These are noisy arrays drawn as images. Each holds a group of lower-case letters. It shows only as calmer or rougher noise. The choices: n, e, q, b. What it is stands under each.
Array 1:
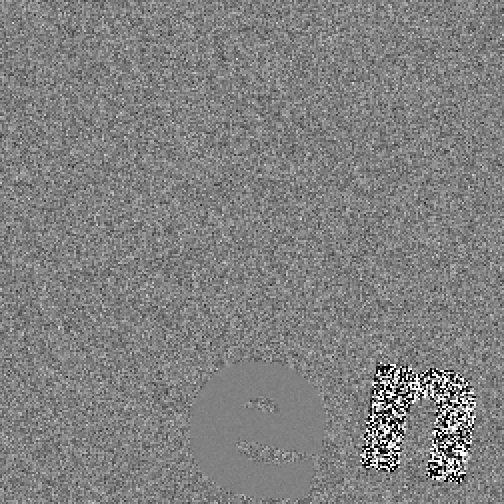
bottom middle: calm e; bottom right: rough n
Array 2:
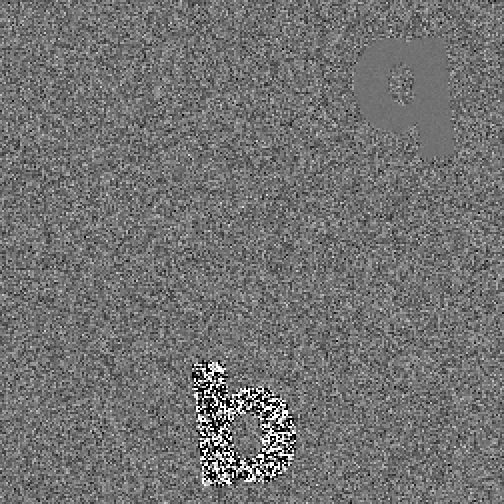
top right: calm q; bottom middle: rough b
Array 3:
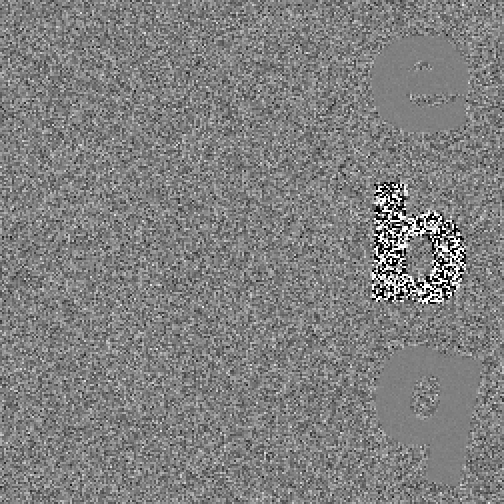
top right: calm e; middle right: rough b; bottom right: calm q
